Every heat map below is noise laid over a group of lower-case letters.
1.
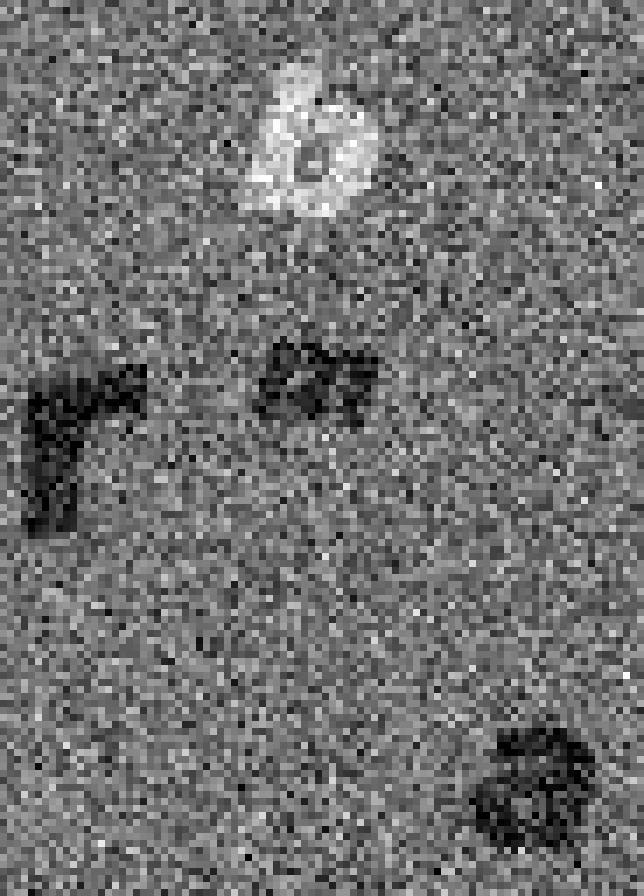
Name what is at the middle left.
r
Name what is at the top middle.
b
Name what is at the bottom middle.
nothing
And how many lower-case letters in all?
4
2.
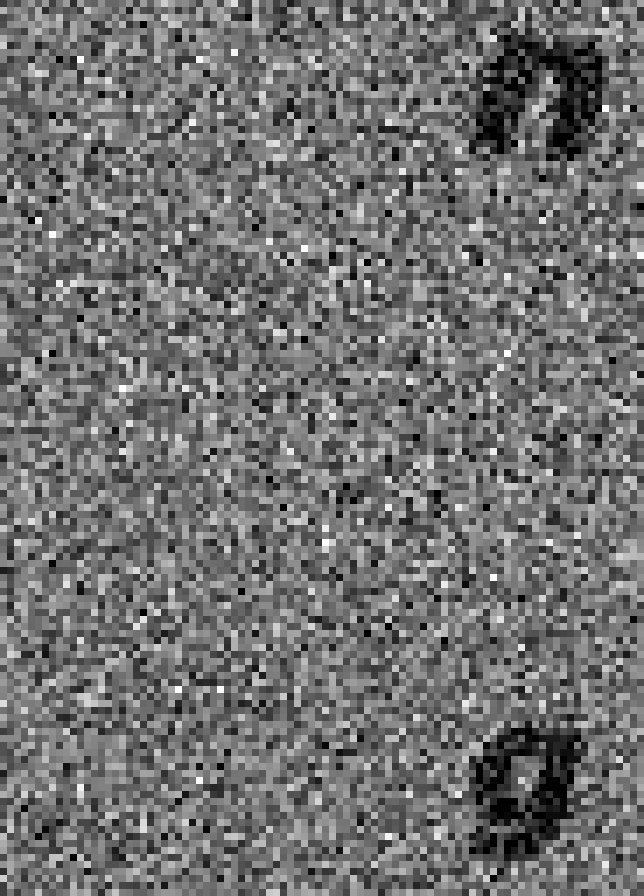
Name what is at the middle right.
nothing
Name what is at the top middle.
nothing
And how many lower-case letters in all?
2
